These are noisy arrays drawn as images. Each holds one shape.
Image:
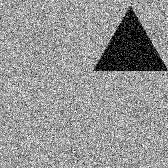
triangle
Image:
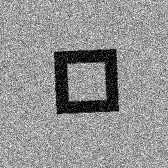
square frame
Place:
centre
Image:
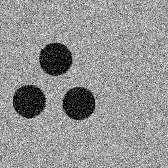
three dots
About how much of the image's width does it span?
half
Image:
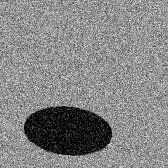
ellipse
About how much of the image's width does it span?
half
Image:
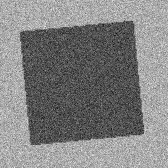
square
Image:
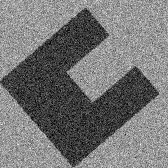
square with a notch
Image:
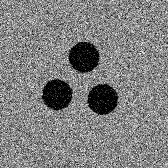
three dots
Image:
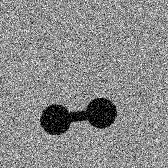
dumbbell
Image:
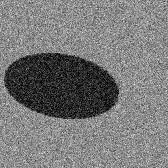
ellipse
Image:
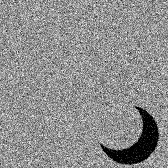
crescent
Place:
bottom right
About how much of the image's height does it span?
a third
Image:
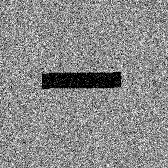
bar
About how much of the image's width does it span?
half
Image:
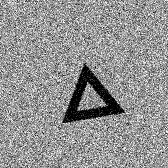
triangle frame
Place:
centre
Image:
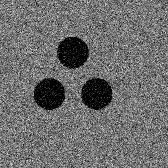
three dots
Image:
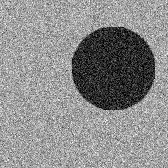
disc
